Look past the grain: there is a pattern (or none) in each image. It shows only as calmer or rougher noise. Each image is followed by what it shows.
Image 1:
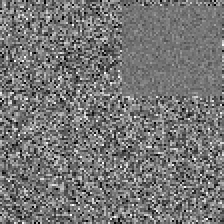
one block
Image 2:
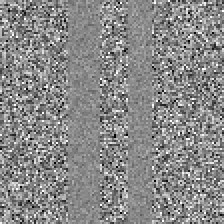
bands of columns
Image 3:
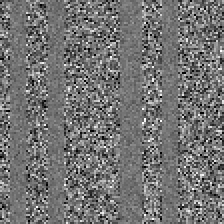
bands of columns
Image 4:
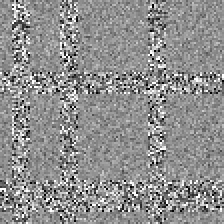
bands of rows crossing bands of columns
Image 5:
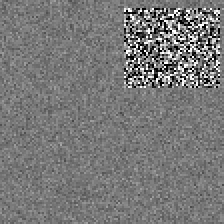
one block
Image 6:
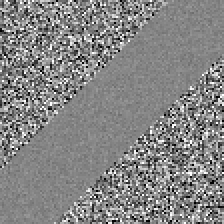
a diagonal band
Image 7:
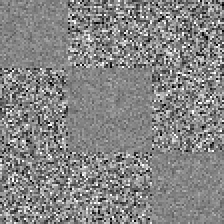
blocks along the diagonal
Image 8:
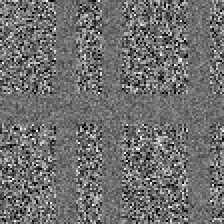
bands of rows crossing bands of columns
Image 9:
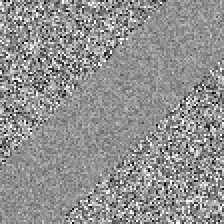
a diagonal band
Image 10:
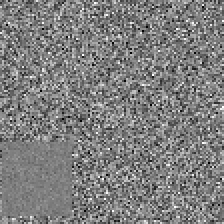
one block
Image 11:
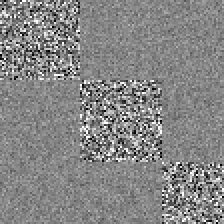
blocks along the diagonal
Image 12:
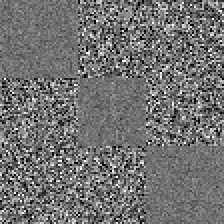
blocks along the diagonal
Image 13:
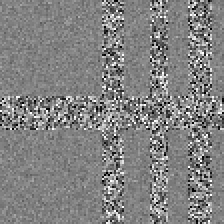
bands of rows crossing bands of columns
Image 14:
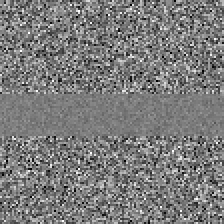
one band of rows
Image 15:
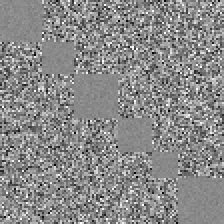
blocks along the diagonal
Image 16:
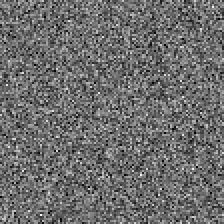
only noise
